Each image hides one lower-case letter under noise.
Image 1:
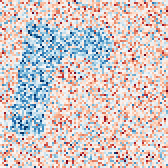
blue r
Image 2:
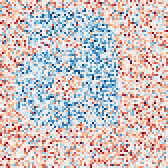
blue a
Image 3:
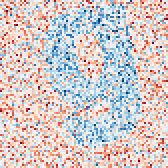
blue g
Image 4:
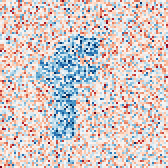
blue f
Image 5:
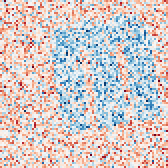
blue m
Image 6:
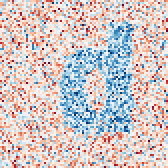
blue d
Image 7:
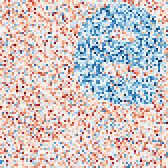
blue e
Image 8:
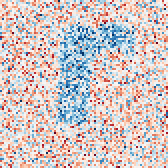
blue r
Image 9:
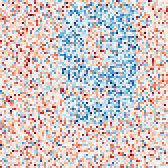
blue g
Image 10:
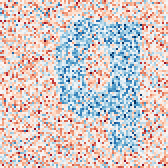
blue q
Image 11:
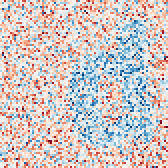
blue d
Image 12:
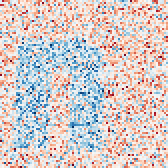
blue n
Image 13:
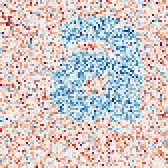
blue a
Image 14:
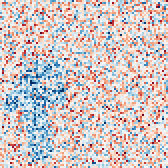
blue f
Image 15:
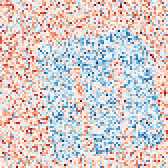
blue m
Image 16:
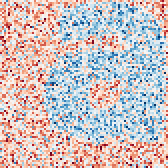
blue a
